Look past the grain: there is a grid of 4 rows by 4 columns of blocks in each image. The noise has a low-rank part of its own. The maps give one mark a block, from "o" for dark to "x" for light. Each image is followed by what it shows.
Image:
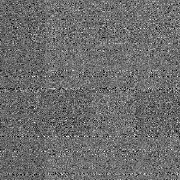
o x x x
o x x x
o o x o
o x x x
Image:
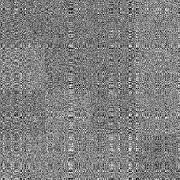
o o o x
x o o x
o x o x
x x x o
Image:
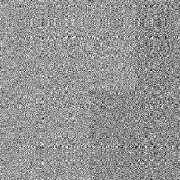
x x x o
x x x o
x x o o
x x o o
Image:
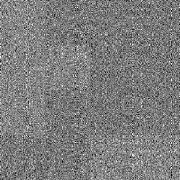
x o o o
x x o o
x o o o
o o x x
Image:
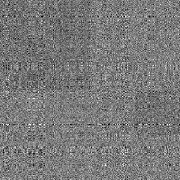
o o x x
o o x x
x x x o
x x x x
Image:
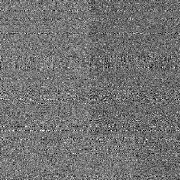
x x o o
x x o o
x x o o
x x x o
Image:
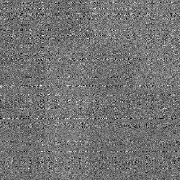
o o x x
o x o x
o x o o
o x o o
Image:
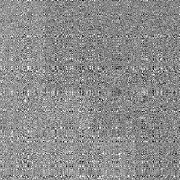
x o o o
x o o o
x x o o
x x x o
